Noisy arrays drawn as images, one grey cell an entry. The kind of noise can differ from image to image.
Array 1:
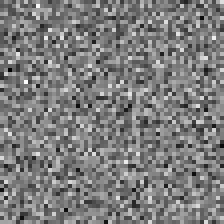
independent entries
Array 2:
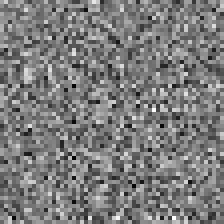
low rank plus noise
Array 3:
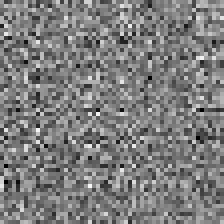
low rank plus noise
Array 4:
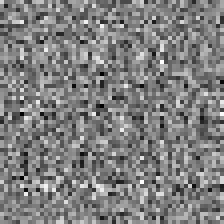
low rank plus noise
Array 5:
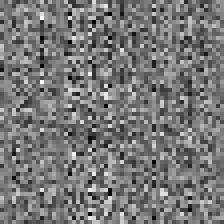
columns of uneven size
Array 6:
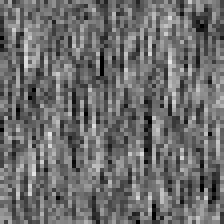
streaked along the columns
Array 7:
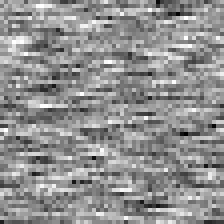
streaked along the rows
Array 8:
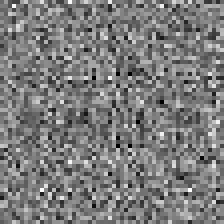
low rank plus noise
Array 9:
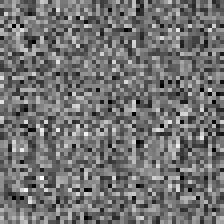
low rank plus noise
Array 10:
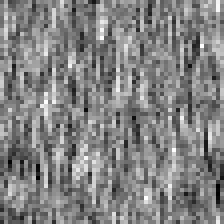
streaked along the columns
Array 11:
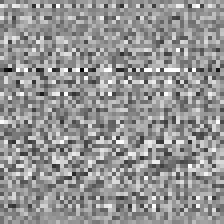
rows of uneven size
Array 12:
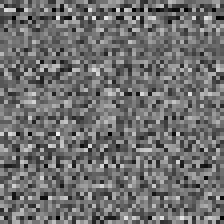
rows of uneven size
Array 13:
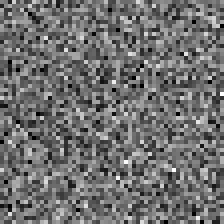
independent entries
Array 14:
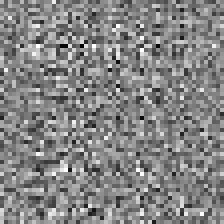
low rank plus noise
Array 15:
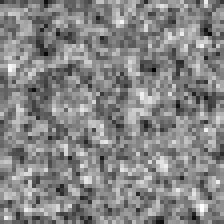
blotchy
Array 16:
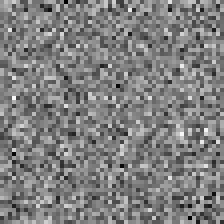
low rank plus noise
